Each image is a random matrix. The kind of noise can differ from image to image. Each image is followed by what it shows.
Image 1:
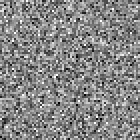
independent entries
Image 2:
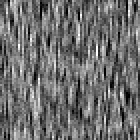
streaked along the columns
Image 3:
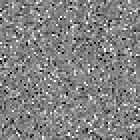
heavy tails
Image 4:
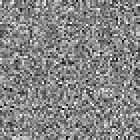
low rank plus noise
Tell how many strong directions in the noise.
five to eight
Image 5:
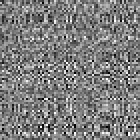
low rank plus noise
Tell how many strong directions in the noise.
two
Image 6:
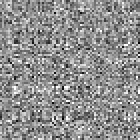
low rank plus noise
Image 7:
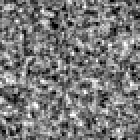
blotchy
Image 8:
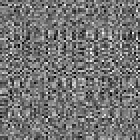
low rank plus noise
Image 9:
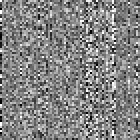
columns of uneven size
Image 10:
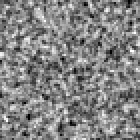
blotchy
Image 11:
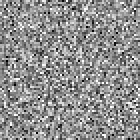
independent entries
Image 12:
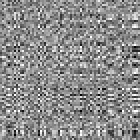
low rank plus noise
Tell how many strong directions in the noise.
one
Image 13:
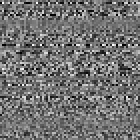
rows of uneven size
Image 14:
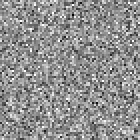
independent entries
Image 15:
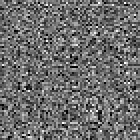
low rank plus noise
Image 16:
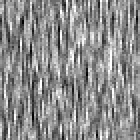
streaked along the columns
